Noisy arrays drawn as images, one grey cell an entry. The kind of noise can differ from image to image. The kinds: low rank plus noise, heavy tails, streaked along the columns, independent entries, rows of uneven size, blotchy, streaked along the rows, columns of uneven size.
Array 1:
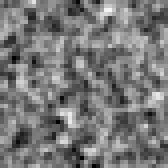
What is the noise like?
blotchy
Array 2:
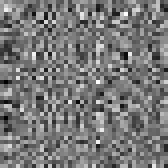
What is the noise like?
low rank plus noise
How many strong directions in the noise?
two
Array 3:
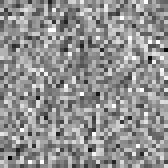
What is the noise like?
independent entries
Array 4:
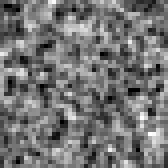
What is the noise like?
blotchy
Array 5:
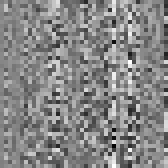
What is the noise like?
columns of uneven size
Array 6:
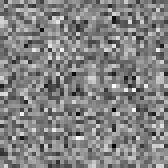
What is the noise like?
low rank plus noise
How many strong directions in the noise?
five to eight
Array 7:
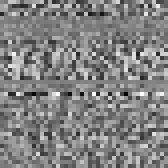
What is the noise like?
rows of uneven size
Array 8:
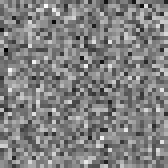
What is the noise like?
independent entries
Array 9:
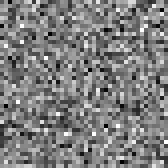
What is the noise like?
independent entries
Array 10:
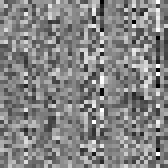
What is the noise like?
columns of uneven size
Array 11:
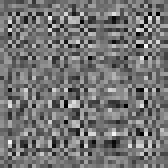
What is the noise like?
low rank plus noise
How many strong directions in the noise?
one
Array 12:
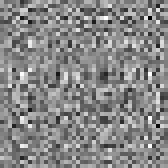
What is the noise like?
low rank plus noise
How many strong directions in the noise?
two
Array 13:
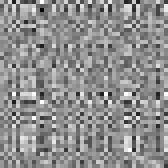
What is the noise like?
low rank plus noise
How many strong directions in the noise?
one
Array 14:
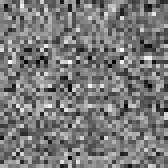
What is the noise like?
low rank plus noise
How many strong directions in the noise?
five to eight
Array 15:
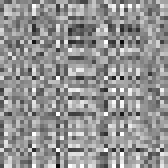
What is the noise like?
low rank plus noise
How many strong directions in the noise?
one
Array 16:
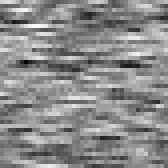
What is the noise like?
streaked along the rows
